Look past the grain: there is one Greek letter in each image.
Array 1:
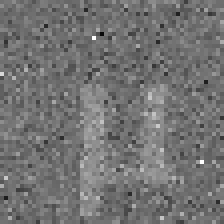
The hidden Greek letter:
mu
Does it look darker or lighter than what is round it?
lighter
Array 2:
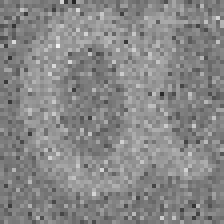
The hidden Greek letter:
alpha
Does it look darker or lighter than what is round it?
lighter
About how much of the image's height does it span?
nearly all
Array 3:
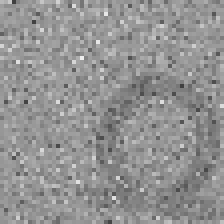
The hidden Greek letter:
omega
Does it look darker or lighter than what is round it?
darker
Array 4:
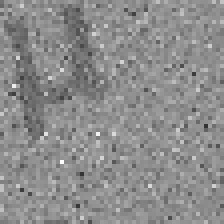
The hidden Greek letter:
mu
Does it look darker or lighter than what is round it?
darker
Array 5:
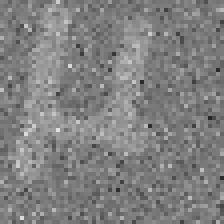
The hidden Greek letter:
mu
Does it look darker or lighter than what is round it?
lighter
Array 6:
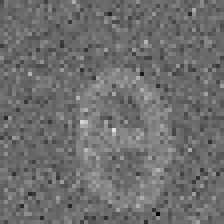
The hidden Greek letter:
theta
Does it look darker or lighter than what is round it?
lighter
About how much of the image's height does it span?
two thirds
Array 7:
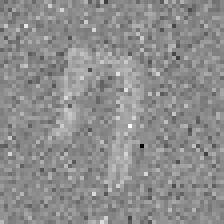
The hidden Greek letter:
eta
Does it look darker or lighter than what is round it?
lighter
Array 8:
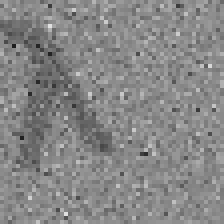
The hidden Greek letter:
lambda
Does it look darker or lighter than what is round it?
darker
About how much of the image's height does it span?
two thirds
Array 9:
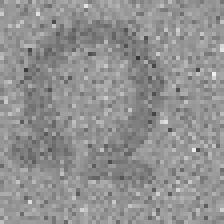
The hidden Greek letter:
omega
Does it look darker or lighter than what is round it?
darker
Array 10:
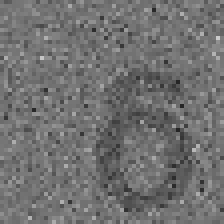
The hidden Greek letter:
delta
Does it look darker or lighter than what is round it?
darker
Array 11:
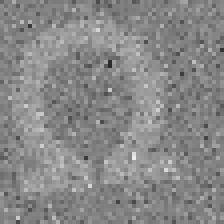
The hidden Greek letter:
omega
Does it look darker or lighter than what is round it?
lighter
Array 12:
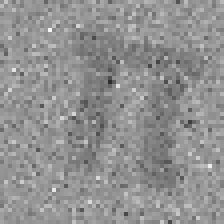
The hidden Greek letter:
pi
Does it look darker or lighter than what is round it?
darker
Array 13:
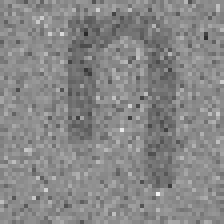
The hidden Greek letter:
eta
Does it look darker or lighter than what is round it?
darker
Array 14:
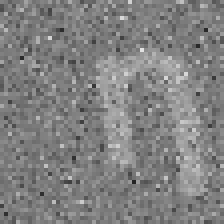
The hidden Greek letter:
eta
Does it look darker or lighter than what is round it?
lighter
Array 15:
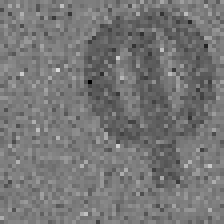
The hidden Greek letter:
phi
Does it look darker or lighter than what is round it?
darker
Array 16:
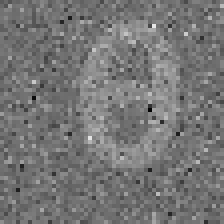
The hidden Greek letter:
theta
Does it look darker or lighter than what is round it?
lighter
